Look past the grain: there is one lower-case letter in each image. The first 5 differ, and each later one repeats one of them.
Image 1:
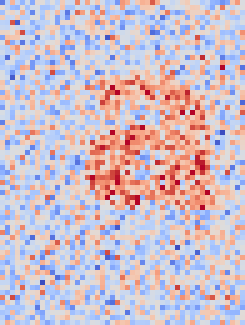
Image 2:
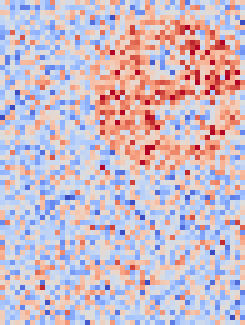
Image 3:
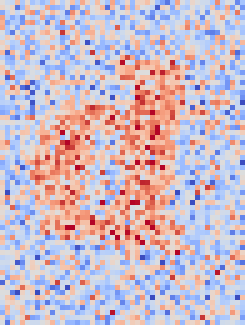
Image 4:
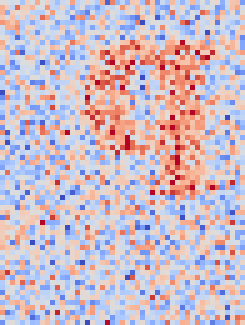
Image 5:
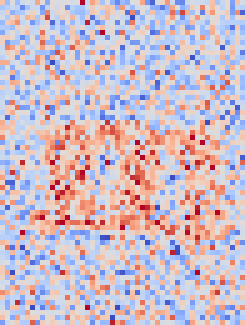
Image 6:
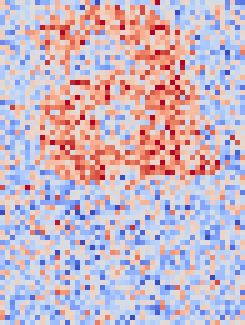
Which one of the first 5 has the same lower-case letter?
1
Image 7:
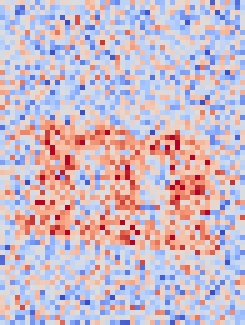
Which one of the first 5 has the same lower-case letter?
5
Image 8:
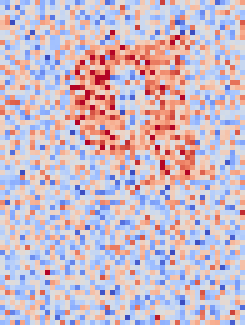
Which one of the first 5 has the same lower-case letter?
4
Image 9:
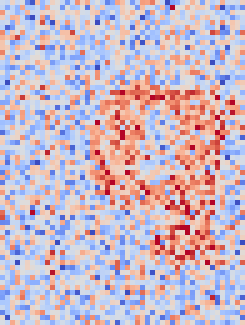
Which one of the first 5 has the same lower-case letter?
4
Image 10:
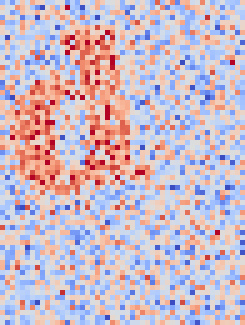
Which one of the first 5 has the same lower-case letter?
3
